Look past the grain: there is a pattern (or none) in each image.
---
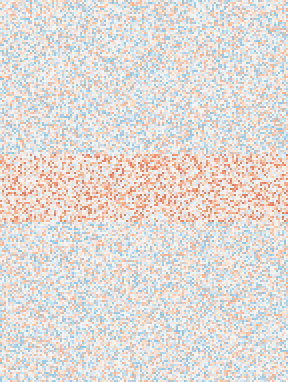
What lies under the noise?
one horizontal stripe
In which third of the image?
middle
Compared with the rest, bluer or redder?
redder
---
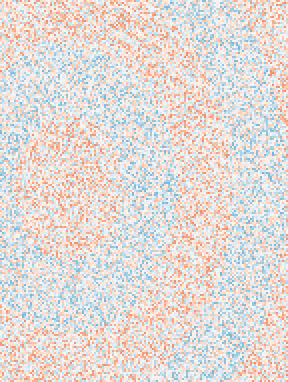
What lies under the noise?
rings round one point
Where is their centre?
middle left
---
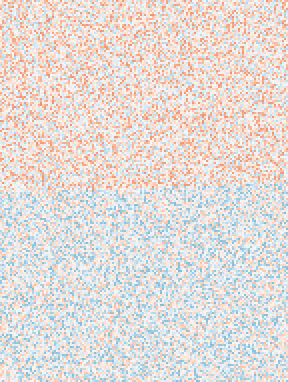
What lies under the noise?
a sharp edge
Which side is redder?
top
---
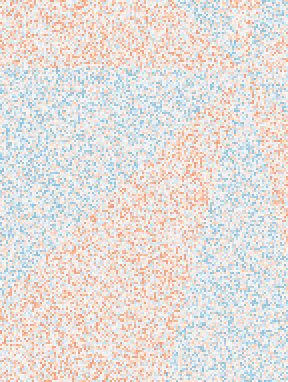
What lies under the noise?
spokes from one point
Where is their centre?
top right
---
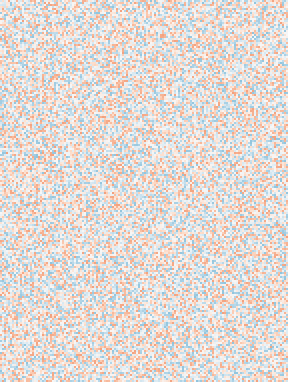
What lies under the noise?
only noise
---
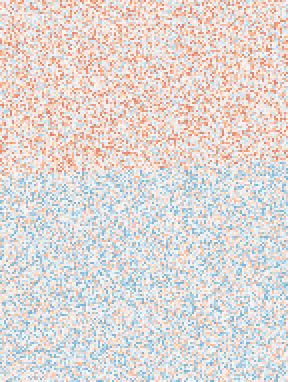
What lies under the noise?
a sharp edge
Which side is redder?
top
